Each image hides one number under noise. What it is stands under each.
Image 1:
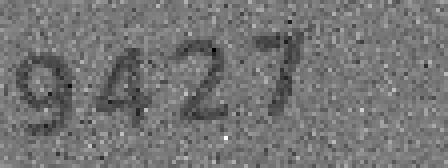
9427
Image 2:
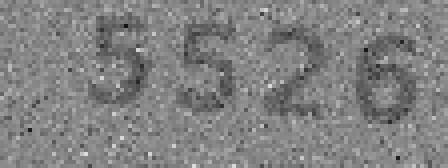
5526
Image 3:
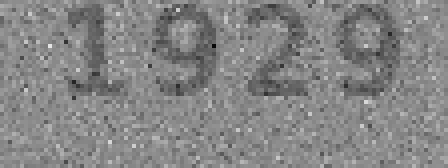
1929
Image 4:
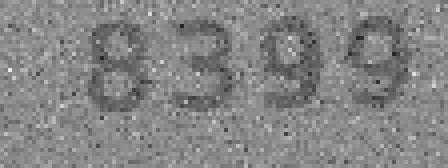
8399
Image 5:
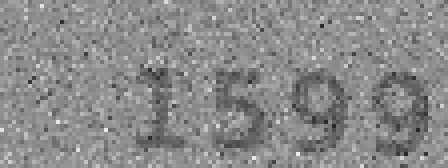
1599
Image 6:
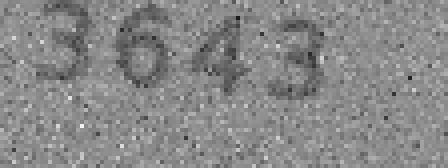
3643
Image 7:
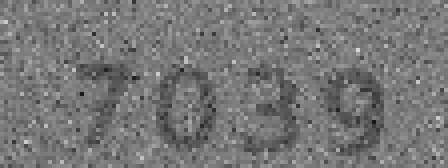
7039
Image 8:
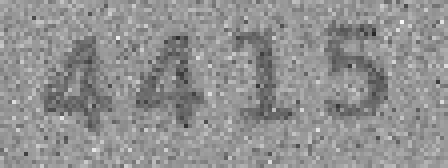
4415
